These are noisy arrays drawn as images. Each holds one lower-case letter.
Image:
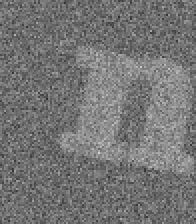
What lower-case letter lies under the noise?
n
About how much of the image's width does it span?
two thirds
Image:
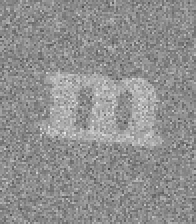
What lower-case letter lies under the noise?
m
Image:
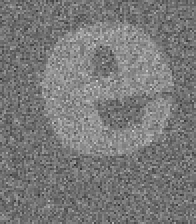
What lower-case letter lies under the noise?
e
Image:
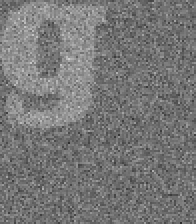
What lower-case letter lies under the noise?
g
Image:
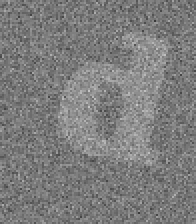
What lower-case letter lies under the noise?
d
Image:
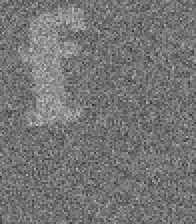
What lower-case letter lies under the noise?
f
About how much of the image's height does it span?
half
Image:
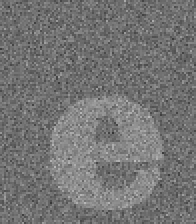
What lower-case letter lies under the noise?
e
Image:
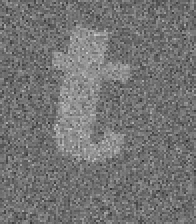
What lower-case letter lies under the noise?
t
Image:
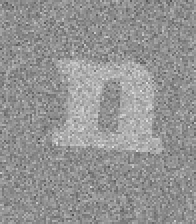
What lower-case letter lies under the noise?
n
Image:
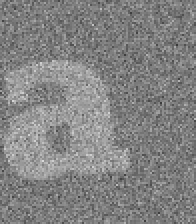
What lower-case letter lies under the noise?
a
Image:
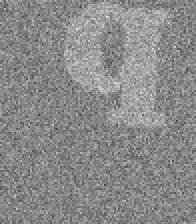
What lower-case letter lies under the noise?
q
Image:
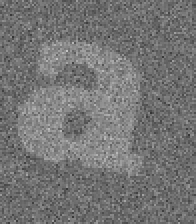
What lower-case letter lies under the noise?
a
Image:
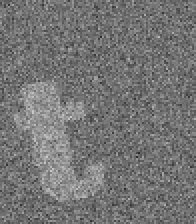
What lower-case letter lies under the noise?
t
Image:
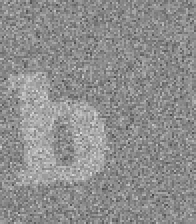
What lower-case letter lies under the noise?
b
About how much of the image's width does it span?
half
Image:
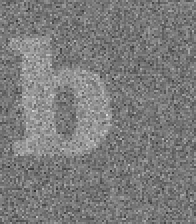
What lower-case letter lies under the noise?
b
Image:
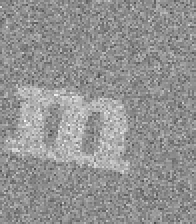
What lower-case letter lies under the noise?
m
